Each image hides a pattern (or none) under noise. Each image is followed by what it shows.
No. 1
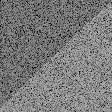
a sharp edge
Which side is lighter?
bottom right
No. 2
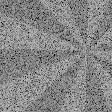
spokes from one point
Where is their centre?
middle right
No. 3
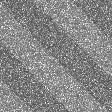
diagonal stripes
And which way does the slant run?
top left to bottom right
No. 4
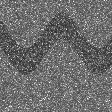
a wavy band
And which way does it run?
left to right
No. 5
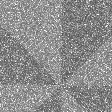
spokes from one point
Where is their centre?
bottom middle
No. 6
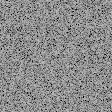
only noise
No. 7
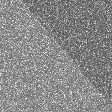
a sharp edge
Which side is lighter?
bottom left
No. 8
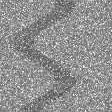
a wavy band
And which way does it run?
top to bottom
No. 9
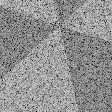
spokes from one point
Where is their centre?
top middle
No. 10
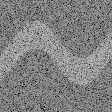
a wavy band
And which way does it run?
left to right
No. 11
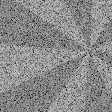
spokes from one point
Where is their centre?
middle right
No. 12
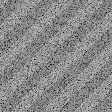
diagonal stripes
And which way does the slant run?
bottom left to top right
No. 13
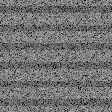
horizontal stripes
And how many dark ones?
6
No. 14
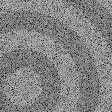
rings round one point
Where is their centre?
bottom left
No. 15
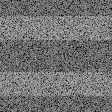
horizontal stripes
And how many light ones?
2
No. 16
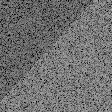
a sharp edge
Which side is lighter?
bottom right
